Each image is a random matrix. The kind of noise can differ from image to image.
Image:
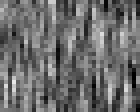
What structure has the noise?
streaked along the columns
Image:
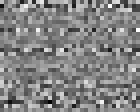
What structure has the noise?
rows of uneven size
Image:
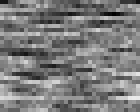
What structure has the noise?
streaked along the rows
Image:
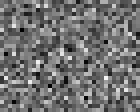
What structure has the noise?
independent entries
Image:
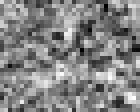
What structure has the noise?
blotchy
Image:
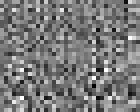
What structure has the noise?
low rank plus noise
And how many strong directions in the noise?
two
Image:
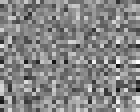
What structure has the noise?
low rank plus noise
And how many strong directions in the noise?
one
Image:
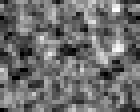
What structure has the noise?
blotchy
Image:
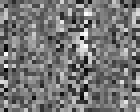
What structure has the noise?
columns of uneven size
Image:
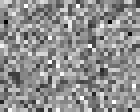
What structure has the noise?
independent entries
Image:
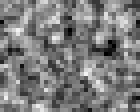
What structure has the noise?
blotchy
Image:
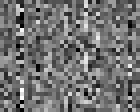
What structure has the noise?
columns of uneven size
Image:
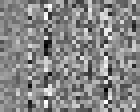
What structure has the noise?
columns of uneven size
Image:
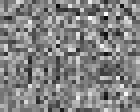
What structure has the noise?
low rank plus noise
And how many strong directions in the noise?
three or four
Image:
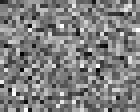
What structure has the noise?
independent entries
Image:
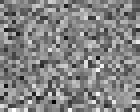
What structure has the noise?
low rank plus noise
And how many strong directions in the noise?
five to eight
